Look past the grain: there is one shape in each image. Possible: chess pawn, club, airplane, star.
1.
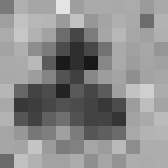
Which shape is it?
club
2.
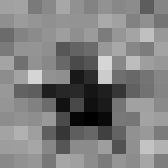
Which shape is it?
star
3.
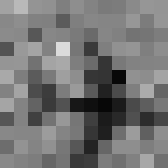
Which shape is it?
airplane
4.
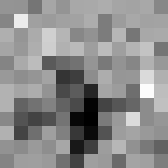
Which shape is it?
airplane
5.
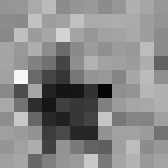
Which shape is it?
star
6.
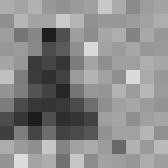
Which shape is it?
chess pawn
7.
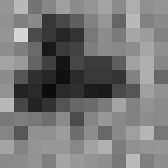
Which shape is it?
club
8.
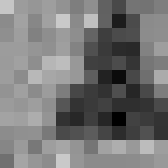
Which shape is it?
chess pawn
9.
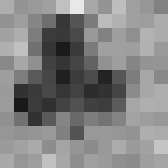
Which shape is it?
club
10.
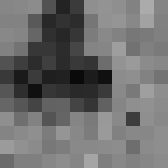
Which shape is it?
club
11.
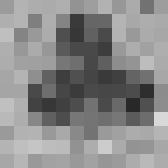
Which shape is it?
club
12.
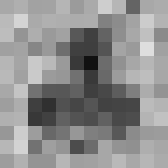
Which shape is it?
club
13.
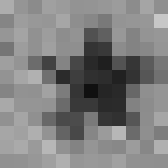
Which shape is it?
star
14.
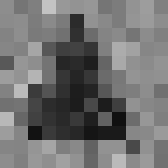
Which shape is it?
chess pawn
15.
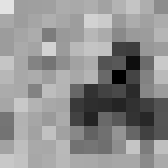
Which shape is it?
club
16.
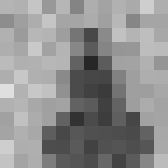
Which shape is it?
chess pawn
